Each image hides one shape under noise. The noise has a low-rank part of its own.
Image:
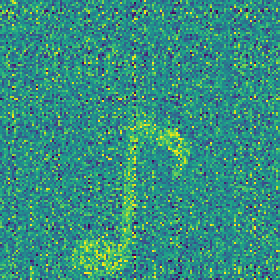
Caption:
light musical note
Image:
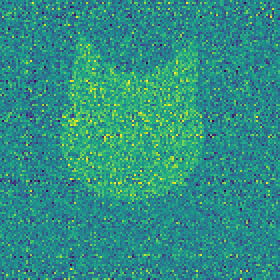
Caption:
light cat's head
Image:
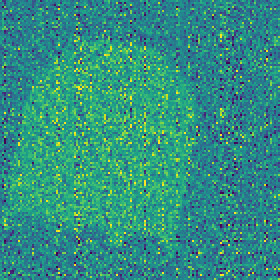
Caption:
light ghost
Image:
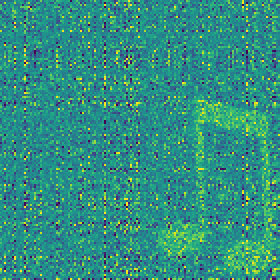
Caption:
light pair of musical notes
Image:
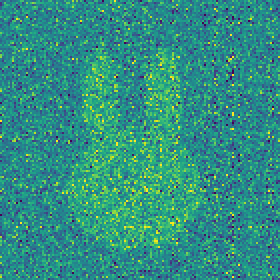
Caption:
light rabbit's head
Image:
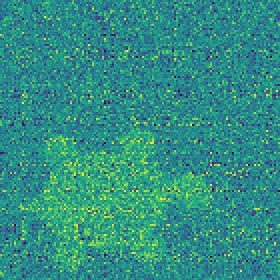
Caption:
light turtle
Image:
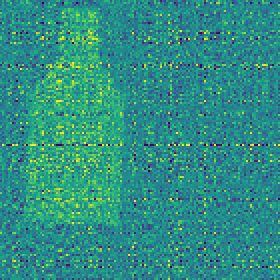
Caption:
light bottle
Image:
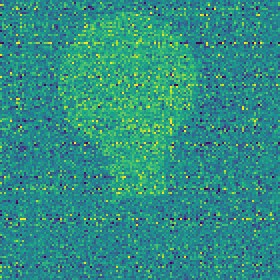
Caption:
light light bulb
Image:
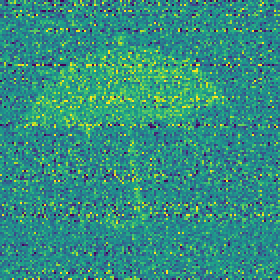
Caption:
light umbrella
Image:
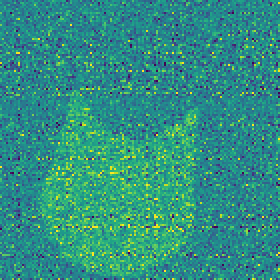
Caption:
light cat's head
